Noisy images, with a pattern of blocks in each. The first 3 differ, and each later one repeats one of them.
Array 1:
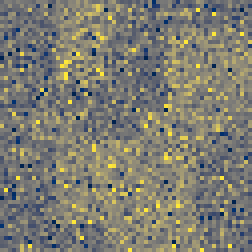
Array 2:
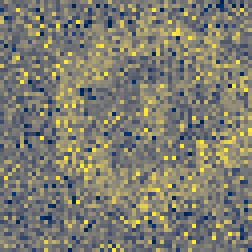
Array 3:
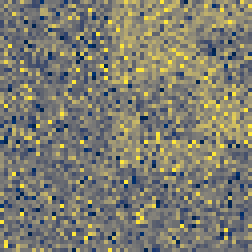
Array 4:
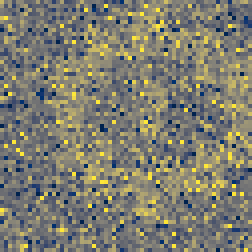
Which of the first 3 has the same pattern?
2
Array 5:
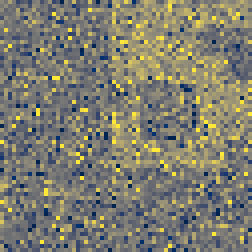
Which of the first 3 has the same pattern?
3
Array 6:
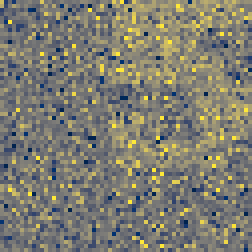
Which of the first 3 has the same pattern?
3
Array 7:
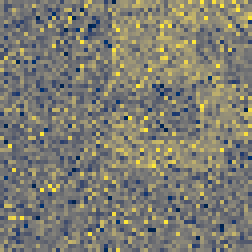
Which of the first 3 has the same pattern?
3
